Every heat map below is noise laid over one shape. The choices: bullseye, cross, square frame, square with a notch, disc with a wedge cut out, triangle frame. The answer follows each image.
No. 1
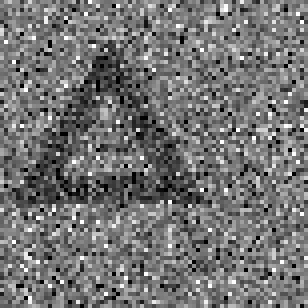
triangle frame
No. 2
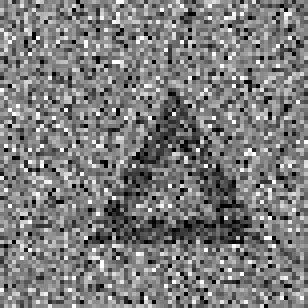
triangle frame
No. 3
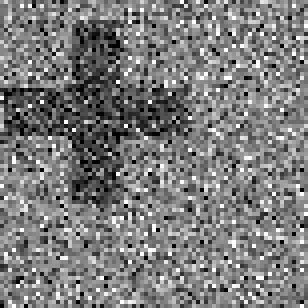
cross
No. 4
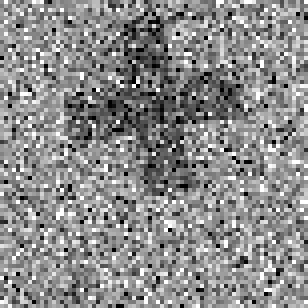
cross
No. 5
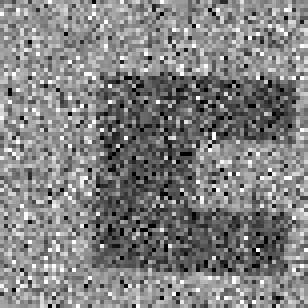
square with a notch
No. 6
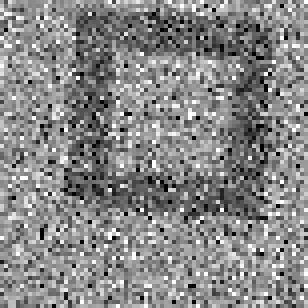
square frame
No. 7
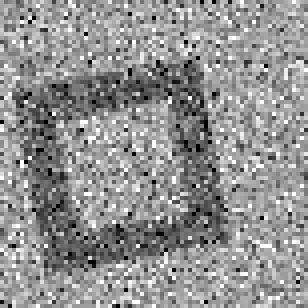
square frame
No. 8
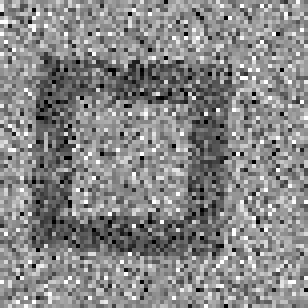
square frame
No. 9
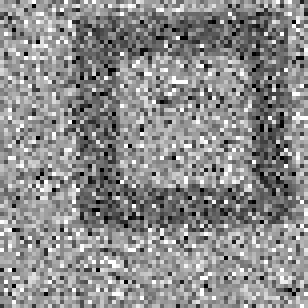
square frame
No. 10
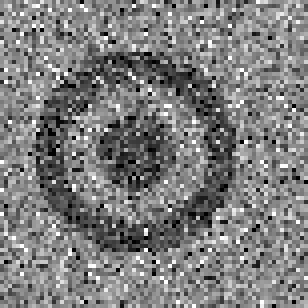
bullseye
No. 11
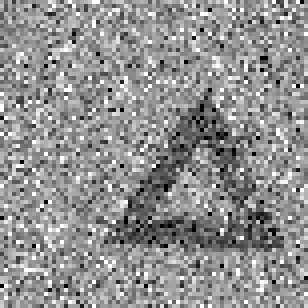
triangle frame
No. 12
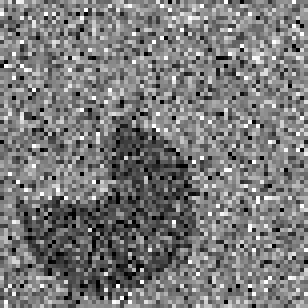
disc with a wedge cut out
